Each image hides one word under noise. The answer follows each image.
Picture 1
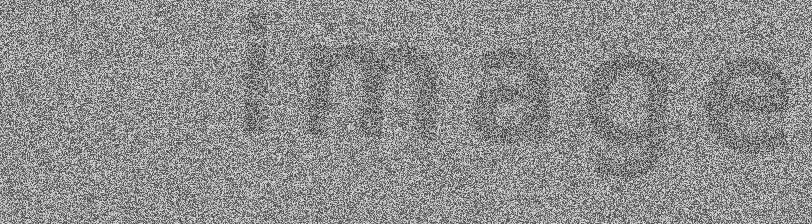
image
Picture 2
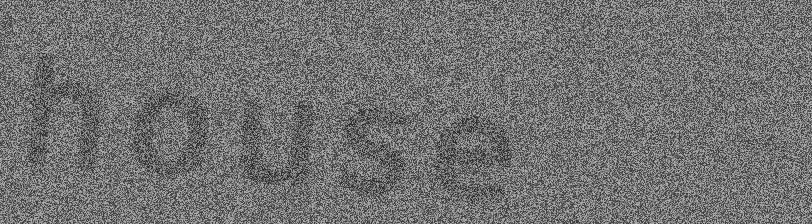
house
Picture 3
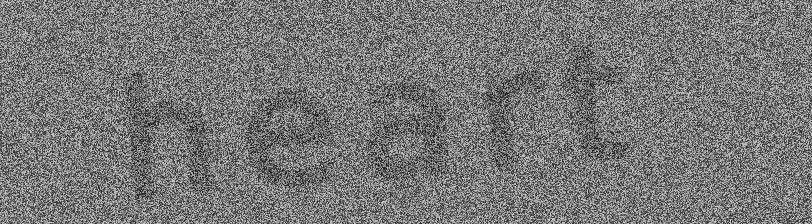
heart
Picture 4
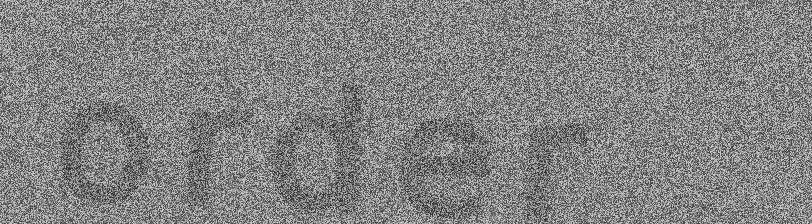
order
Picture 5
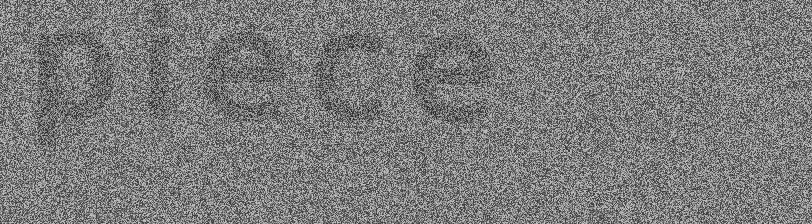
piece
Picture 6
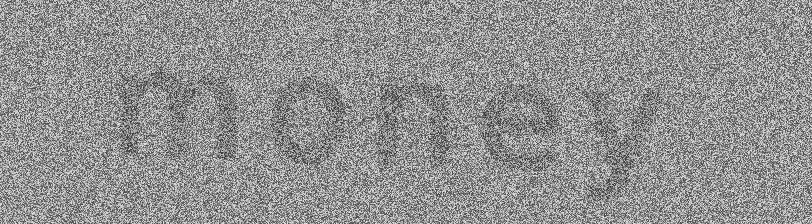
money
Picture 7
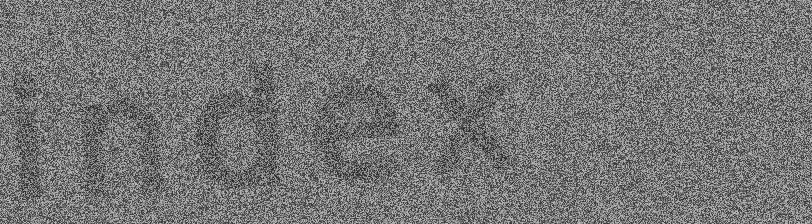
index
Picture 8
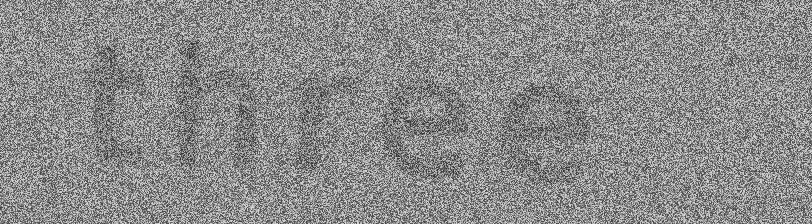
three
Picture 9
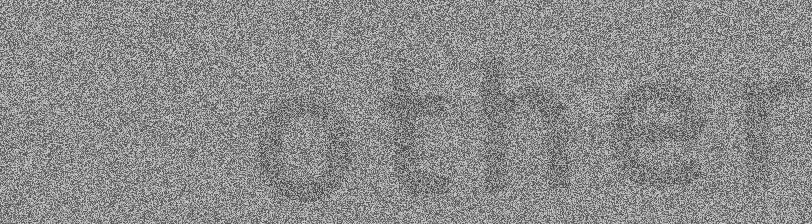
other
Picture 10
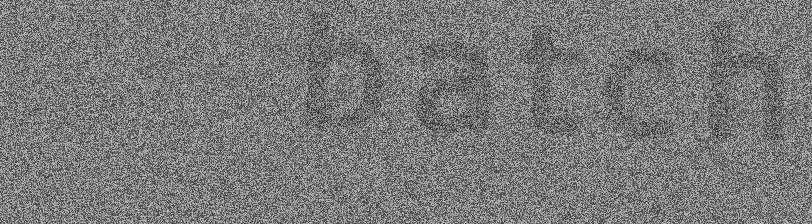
batch
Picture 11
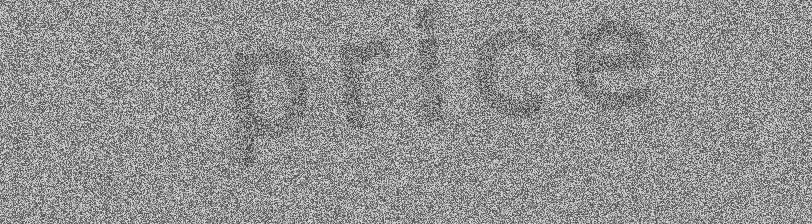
price
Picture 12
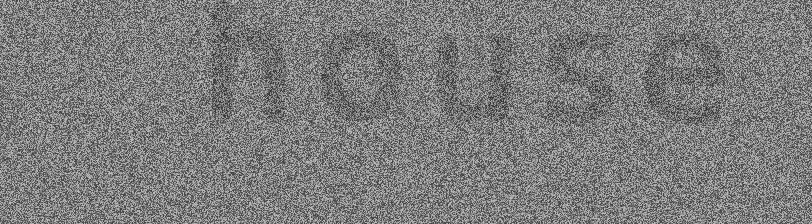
house
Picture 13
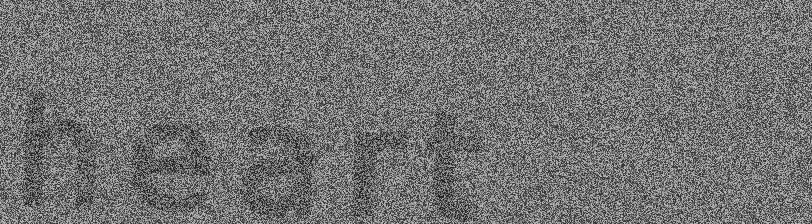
heart
